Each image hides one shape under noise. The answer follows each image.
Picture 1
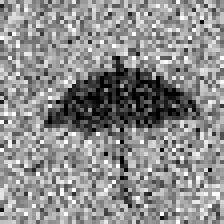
umbrella
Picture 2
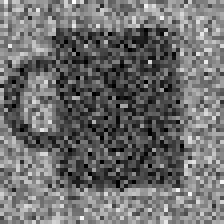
cup
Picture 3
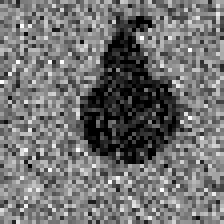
pear
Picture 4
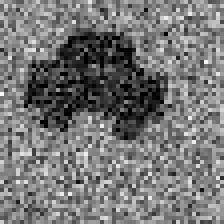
car
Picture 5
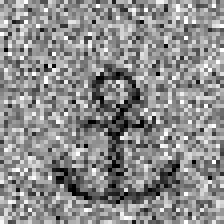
anchor
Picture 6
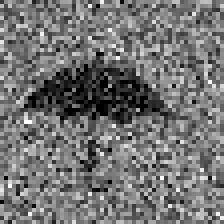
umbrella
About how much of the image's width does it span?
two thirds
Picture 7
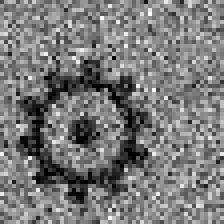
gear
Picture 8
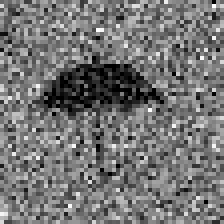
umbrella
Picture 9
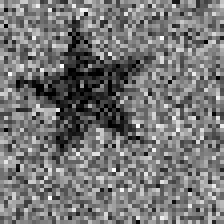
star
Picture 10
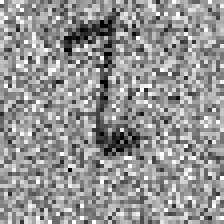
musical note
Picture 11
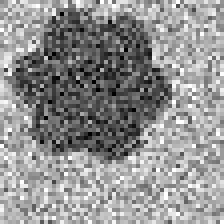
flower
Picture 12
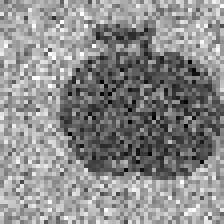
apple
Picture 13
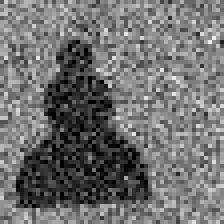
chess pawn
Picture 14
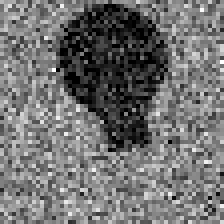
light bulb
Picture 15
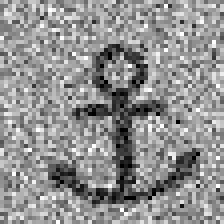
anchor
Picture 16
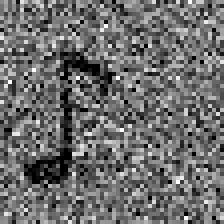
musical note
